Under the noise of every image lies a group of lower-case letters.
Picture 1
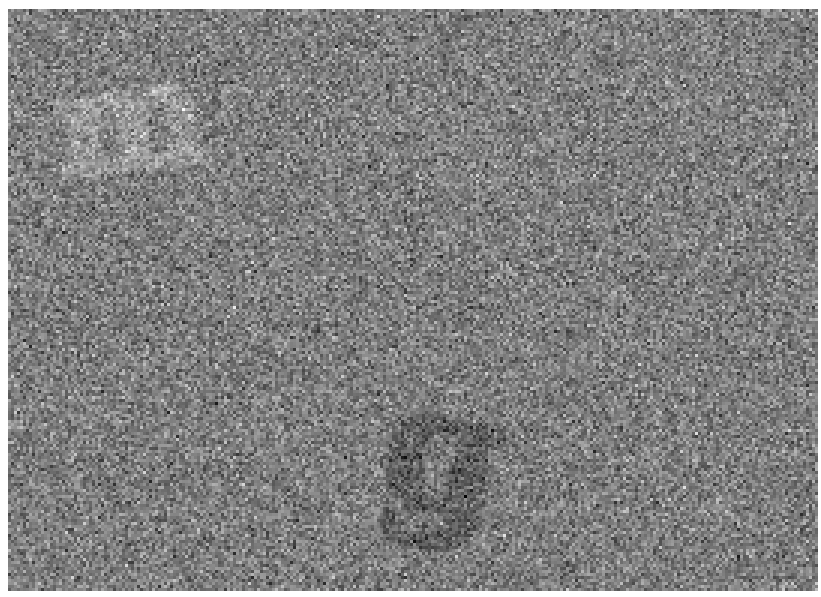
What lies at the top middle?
nothing
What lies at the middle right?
nothing
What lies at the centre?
nothing
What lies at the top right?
nothing
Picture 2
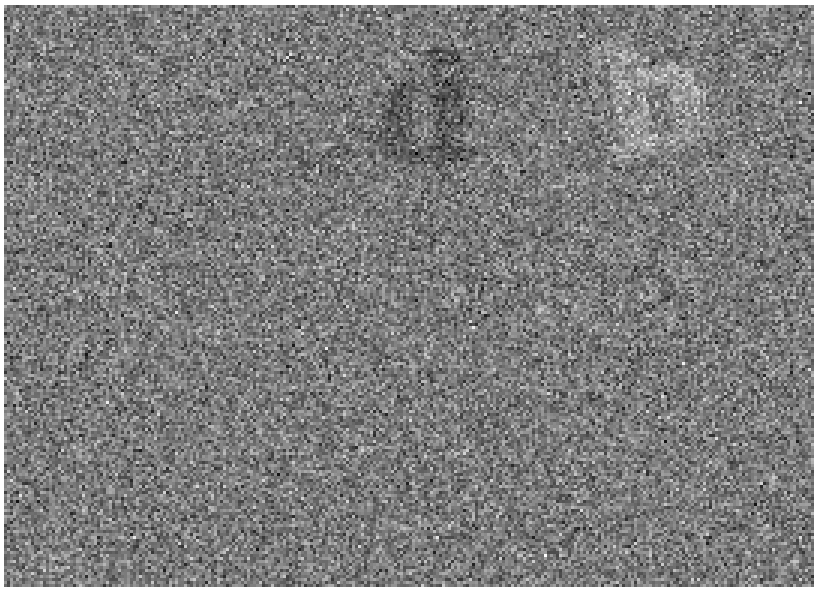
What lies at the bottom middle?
nothing
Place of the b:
top right
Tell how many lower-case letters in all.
2
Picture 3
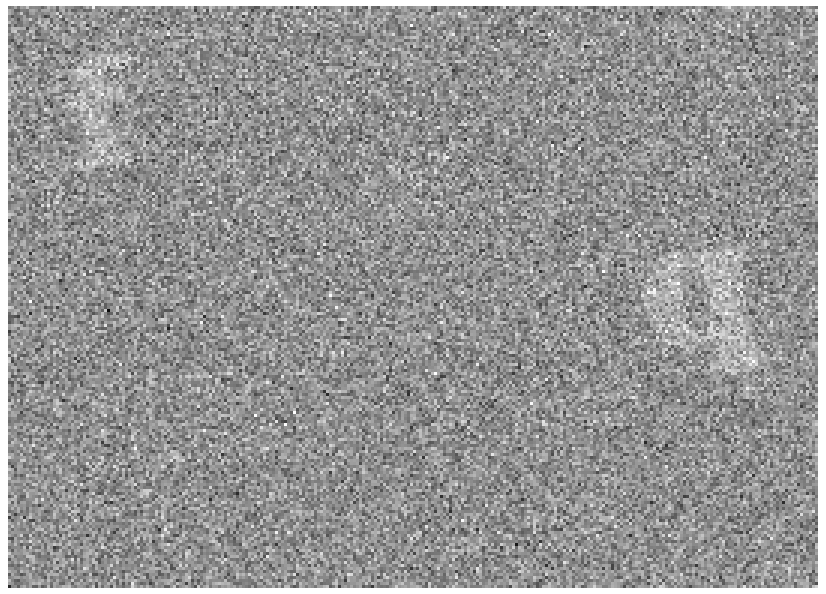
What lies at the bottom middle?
nothing
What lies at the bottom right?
nothing
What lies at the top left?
f
